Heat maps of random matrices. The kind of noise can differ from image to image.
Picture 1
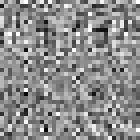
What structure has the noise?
low rank plus noise
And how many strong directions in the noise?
three or four
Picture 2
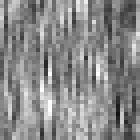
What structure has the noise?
streaked along the columns
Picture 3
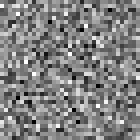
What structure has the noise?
independent entries
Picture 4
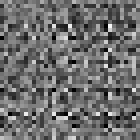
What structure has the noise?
low rank plus noise
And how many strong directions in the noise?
two
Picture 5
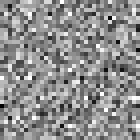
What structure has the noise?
independent entries
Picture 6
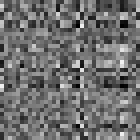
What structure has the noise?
low rank plus noise
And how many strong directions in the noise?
one
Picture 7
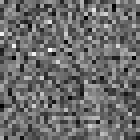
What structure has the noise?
independent entries
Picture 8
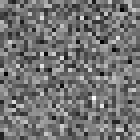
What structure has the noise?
independent entries
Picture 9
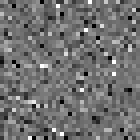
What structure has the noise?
heavy tails
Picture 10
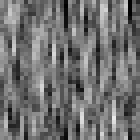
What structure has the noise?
streaked along the columns
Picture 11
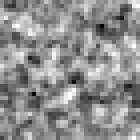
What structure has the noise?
blotchy
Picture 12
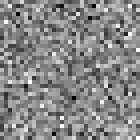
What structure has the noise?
independent entries
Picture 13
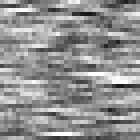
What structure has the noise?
streaked along the rows
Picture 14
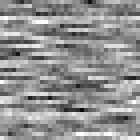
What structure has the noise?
streaked along the rows
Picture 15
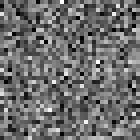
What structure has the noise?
independent entries
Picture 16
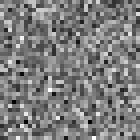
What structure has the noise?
independent entries
